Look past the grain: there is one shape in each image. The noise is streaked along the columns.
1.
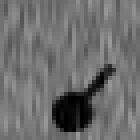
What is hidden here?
dark lollipop
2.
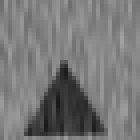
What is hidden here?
dark triangle
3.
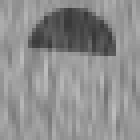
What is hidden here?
dark half disc
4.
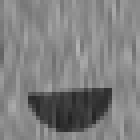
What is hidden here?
dark half disc
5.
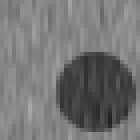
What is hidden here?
dark disc
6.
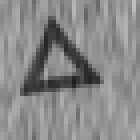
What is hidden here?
dark triangle frame
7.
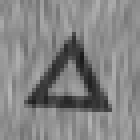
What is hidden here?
dark triangle frame
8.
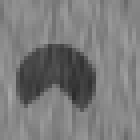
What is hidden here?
dark disc with a wedge cut out
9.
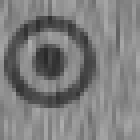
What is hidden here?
dark bullseye
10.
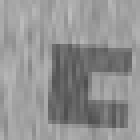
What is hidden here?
dark square with a notch
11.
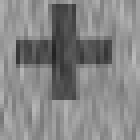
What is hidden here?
dark cross
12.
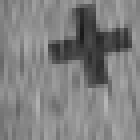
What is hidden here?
dark cross
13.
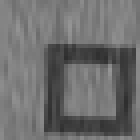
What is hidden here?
dark square frame
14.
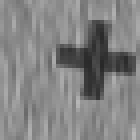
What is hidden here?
dark cross
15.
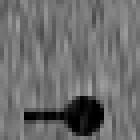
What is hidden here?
dark lollipop
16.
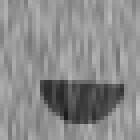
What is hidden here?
dark half disc
